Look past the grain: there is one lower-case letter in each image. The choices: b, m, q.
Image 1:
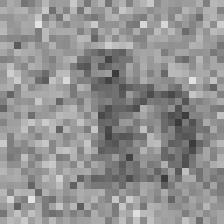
b
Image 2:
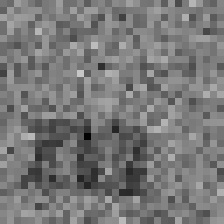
m
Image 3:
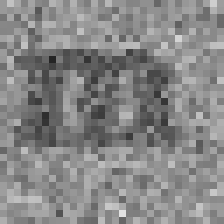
m
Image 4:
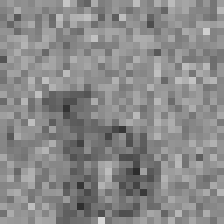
b
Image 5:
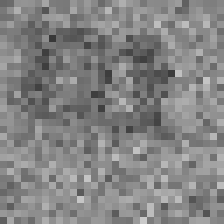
m
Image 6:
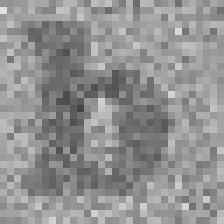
b
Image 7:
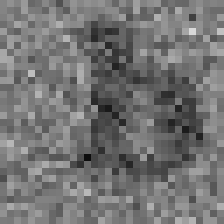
b
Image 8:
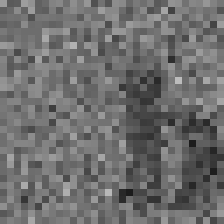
b
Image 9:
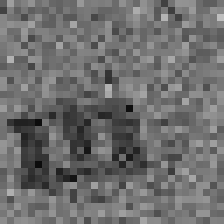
m
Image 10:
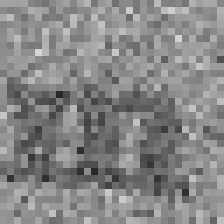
m
